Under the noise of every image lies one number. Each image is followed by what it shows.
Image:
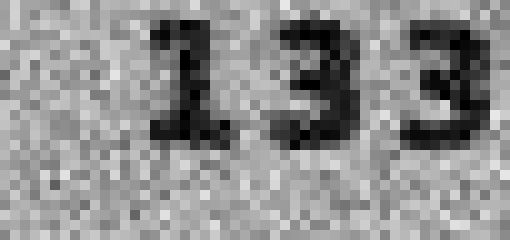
133
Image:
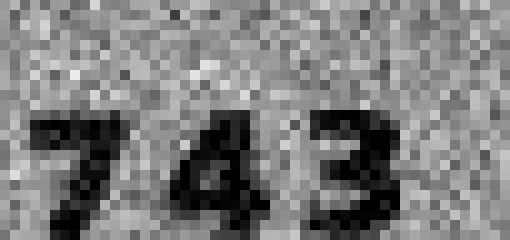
743
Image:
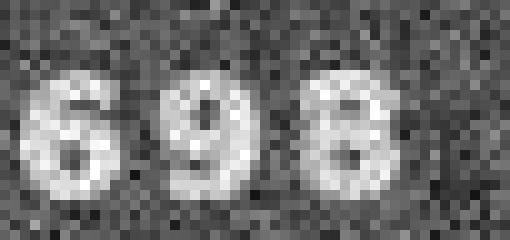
698
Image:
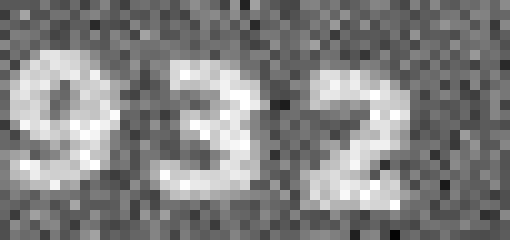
932
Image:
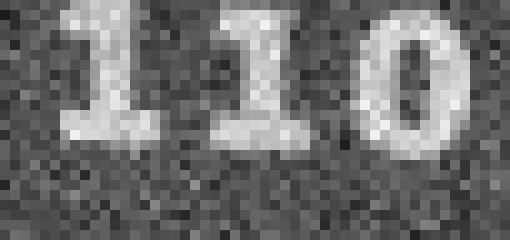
110
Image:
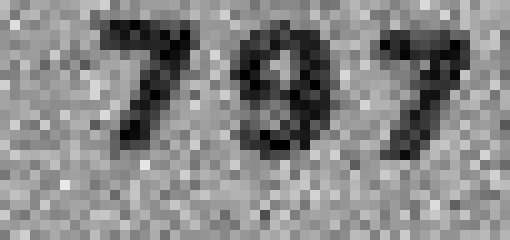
797
